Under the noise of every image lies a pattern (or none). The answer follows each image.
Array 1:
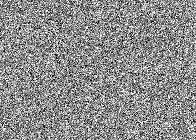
only noise
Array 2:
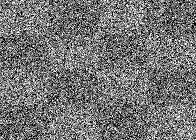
a checkerboard
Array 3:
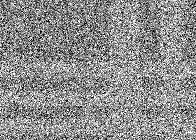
bands of rows crossing bands of columns
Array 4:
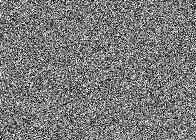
only noise
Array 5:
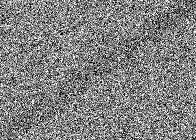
a diagonal band
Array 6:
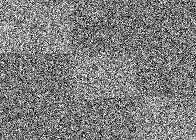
blocks along the diagonal
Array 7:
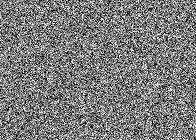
only noise
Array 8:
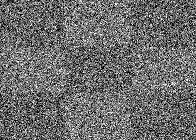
a checkerboard
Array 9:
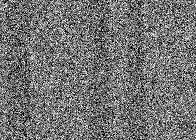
bands of columns
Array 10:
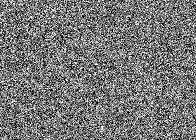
only noise
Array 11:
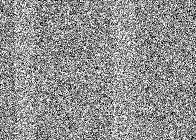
bands of columns
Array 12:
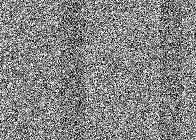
bands of columns
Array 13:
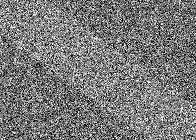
a diagonal band
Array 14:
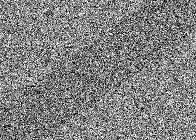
a diagonal band
